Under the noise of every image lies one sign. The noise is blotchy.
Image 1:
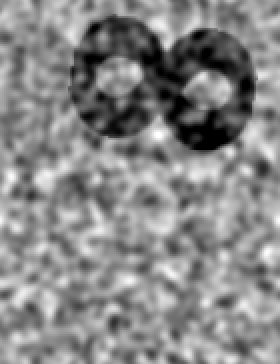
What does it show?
dark infinity sign
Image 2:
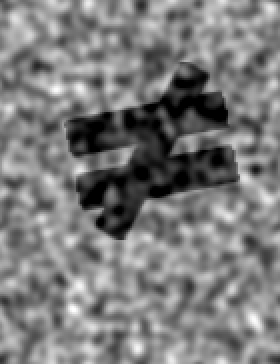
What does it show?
dark not-equal sign
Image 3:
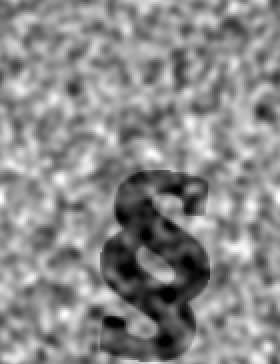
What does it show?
dark section sign
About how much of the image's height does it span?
half
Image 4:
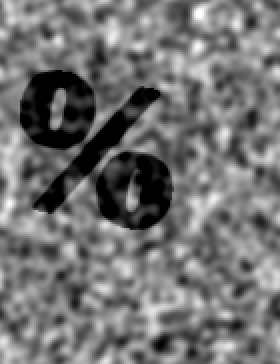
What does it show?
dark percent sign
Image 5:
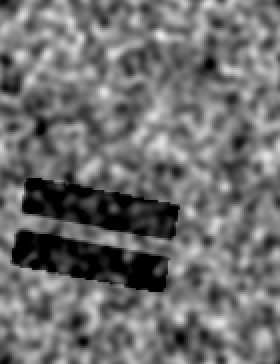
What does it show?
dark equals sign
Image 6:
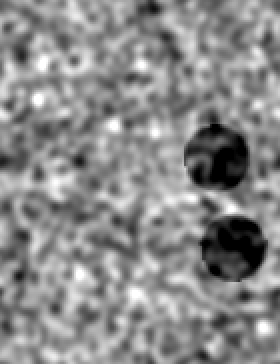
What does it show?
dark colon, middle right
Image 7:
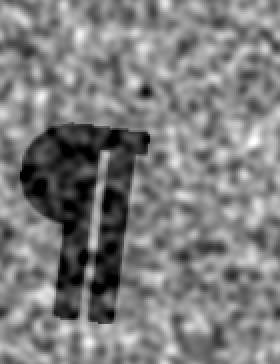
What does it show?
dark pilcrow
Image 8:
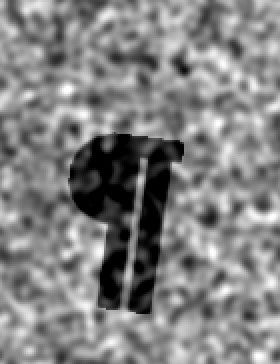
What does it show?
dark pilcrow
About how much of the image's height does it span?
half
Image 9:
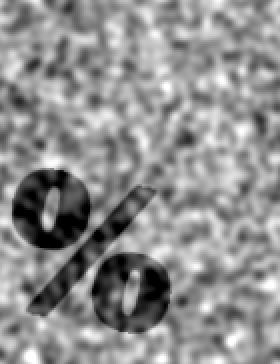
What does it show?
dark percent sign
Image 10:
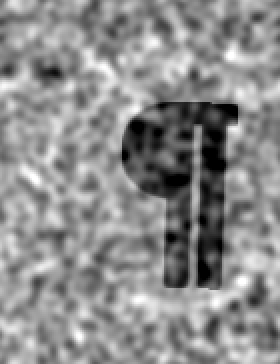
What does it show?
dark pilcrow
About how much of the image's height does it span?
half
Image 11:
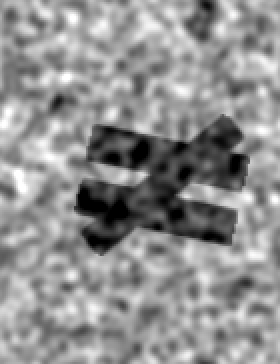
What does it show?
dark not-equal sign
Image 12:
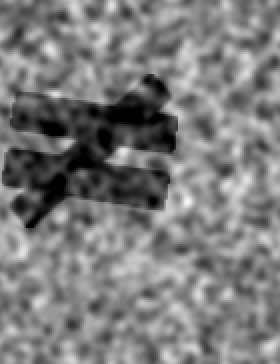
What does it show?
dark not-equal sign
